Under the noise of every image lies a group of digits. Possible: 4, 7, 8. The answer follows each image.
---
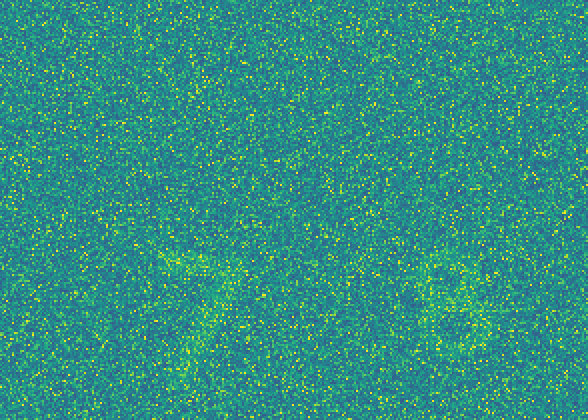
bottom left: light 7; bottom right: light 8
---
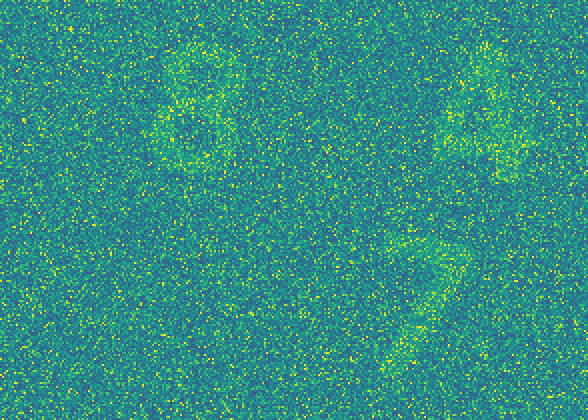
top left: light 8; top right: light 4; bottom right: light 7
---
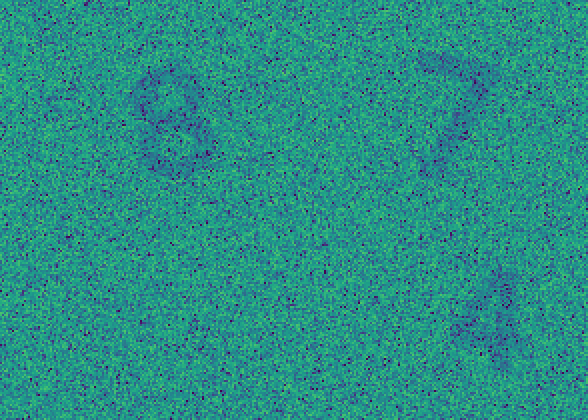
top left: dark 8; top right: dark 7; bottom right: dark 4
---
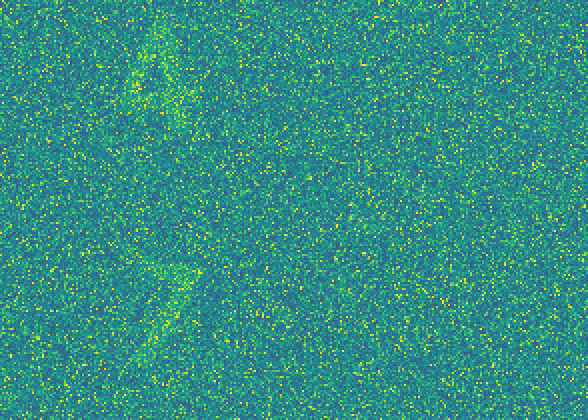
top left: light 4; bottom left: light 7
